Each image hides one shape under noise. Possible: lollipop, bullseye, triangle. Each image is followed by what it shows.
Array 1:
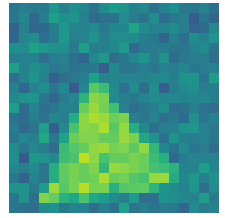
triangle
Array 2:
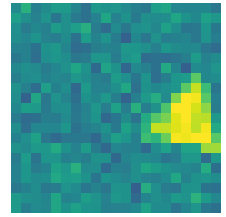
triangle
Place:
middle right
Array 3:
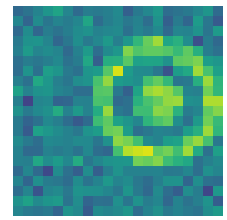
bullseye
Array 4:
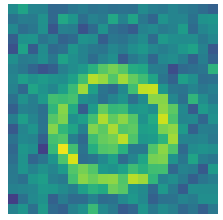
bullseye
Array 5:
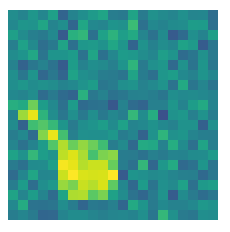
lollipop
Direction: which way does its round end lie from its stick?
down and right
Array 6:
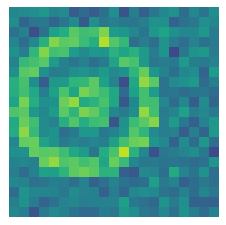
bullseye
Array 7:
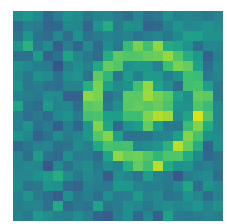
bullseye
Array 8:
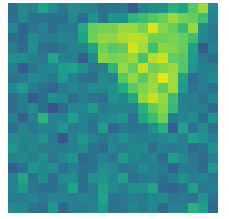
triangle
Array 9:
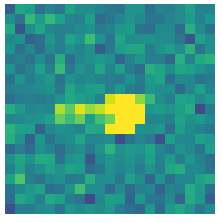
lollipop
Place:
centre
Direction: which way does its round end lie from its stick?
right
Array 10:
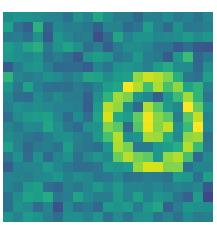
bullseye
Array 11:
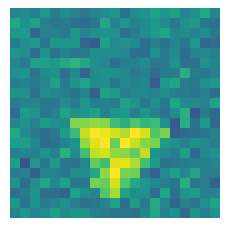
triangle
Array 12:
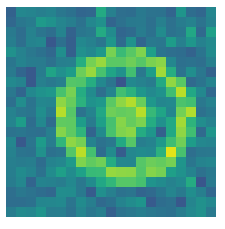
bullseye
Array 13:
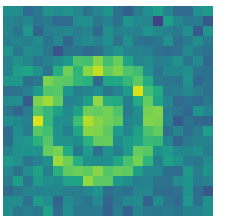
bullseye
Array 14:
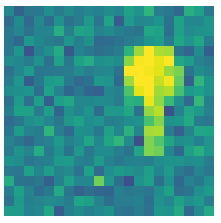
lollipop
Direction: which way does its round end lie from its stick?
up
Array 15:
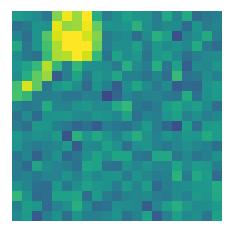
lollipop
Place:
top left
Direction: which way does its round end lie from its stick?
up and right
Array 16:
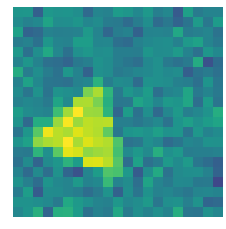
triangle
